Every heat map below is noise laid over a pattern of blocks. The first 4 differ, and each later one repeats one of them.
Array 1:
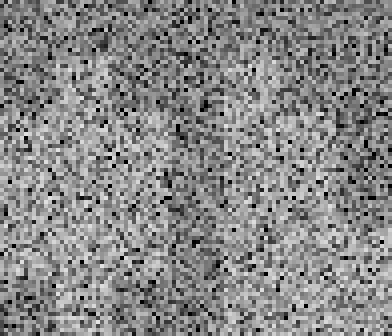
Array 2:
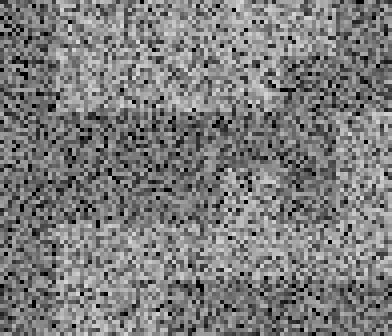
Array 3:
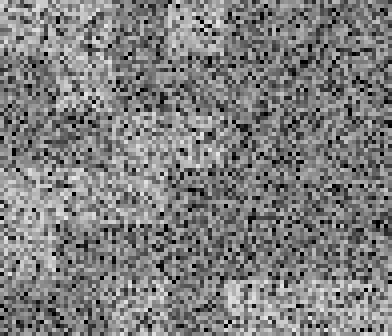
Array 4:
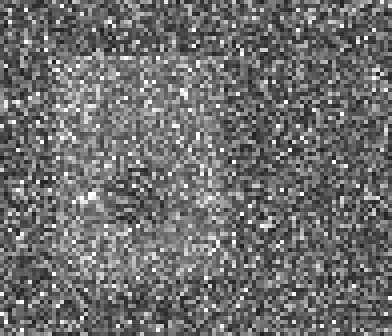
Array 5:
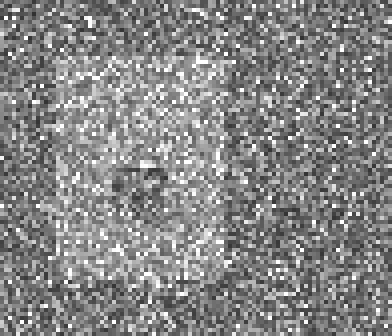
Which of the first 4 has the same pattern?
4
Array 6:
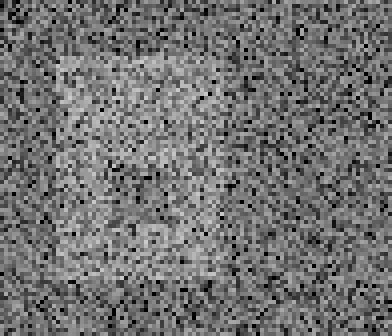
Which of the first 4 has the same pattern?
4
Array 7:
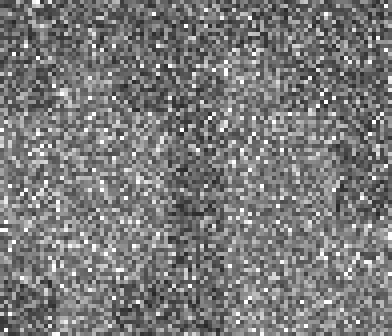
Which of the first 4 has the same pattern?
1
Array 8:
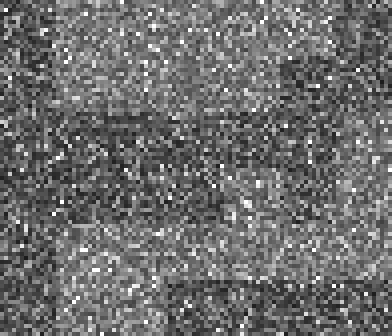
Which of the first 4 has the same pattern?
2
